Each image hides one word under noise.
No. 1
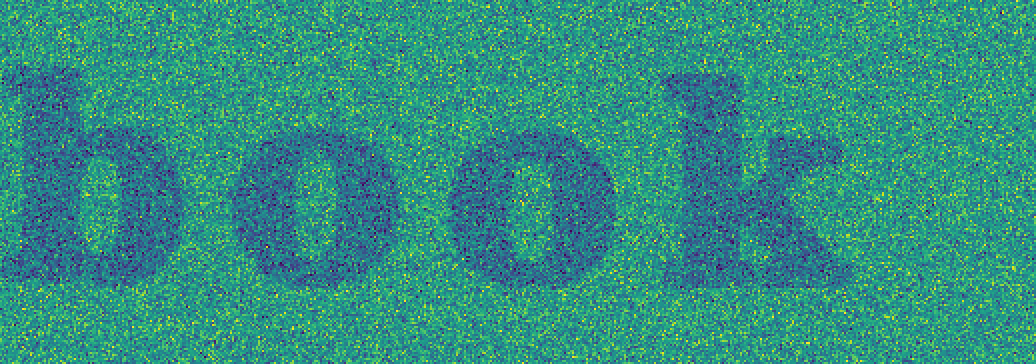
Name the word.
book
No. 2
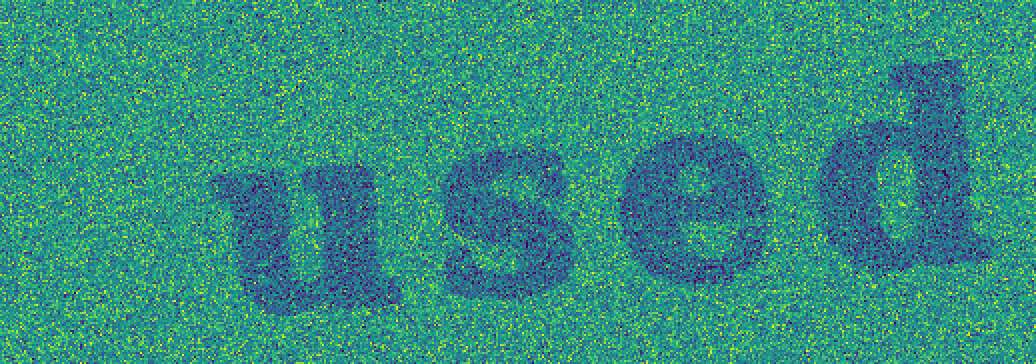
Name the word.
used
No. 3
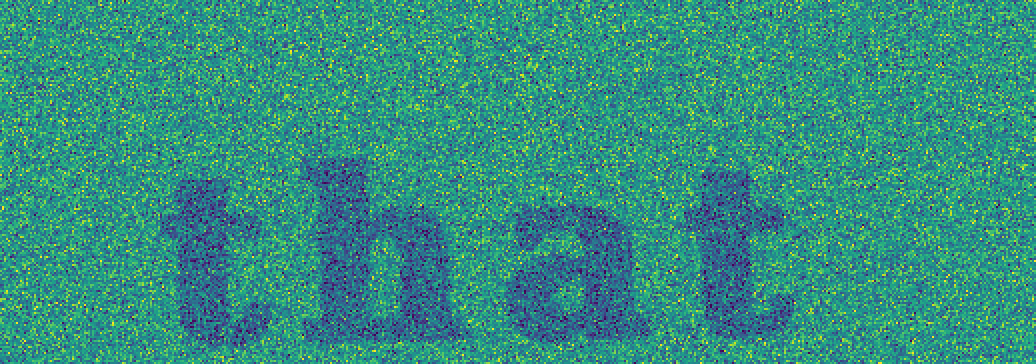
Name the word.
that
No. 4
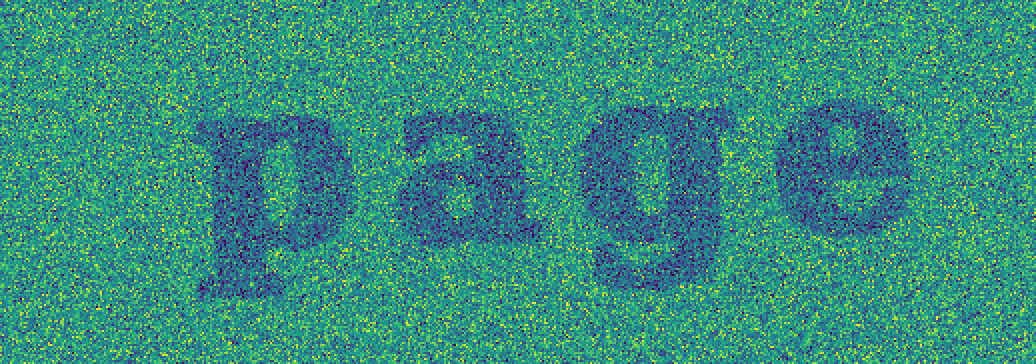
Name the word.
page
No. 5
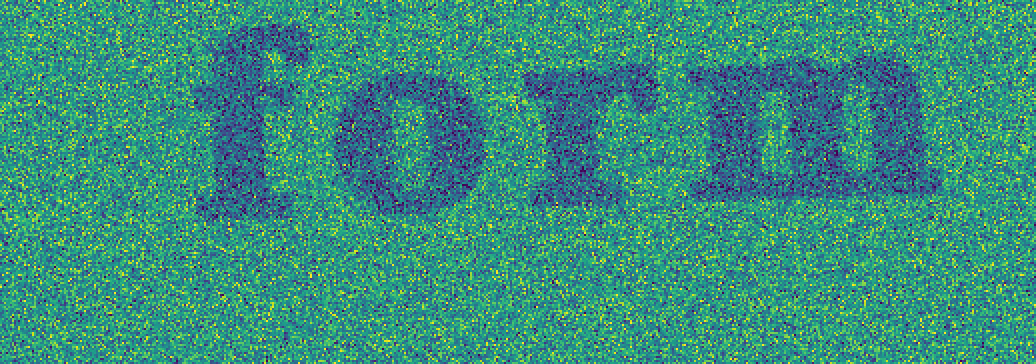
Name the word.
form
